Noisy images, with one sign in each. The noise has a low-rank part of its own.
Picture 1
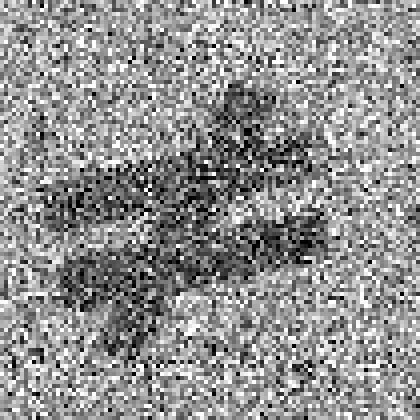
not-equal sign
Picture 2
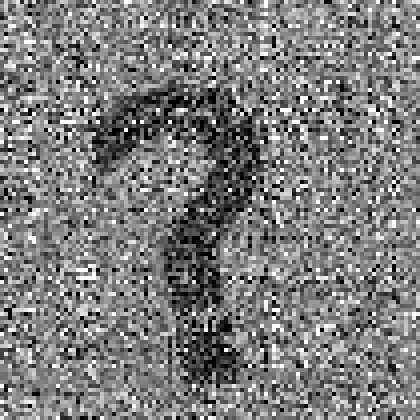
question mark
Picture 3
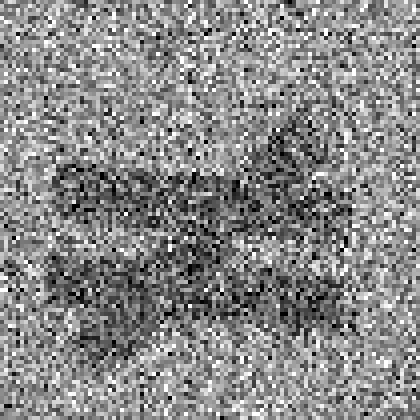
not-equal sign
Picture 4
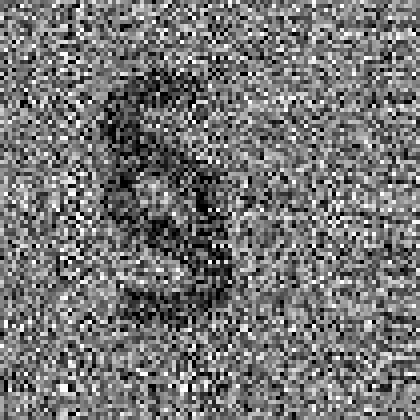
section sign
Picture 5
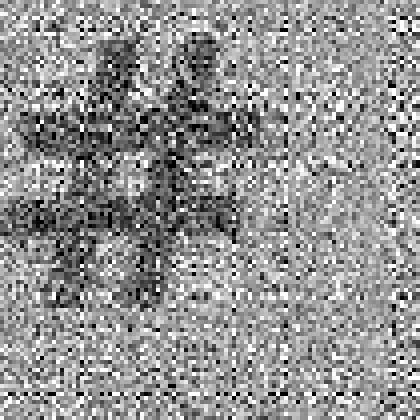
hash sign
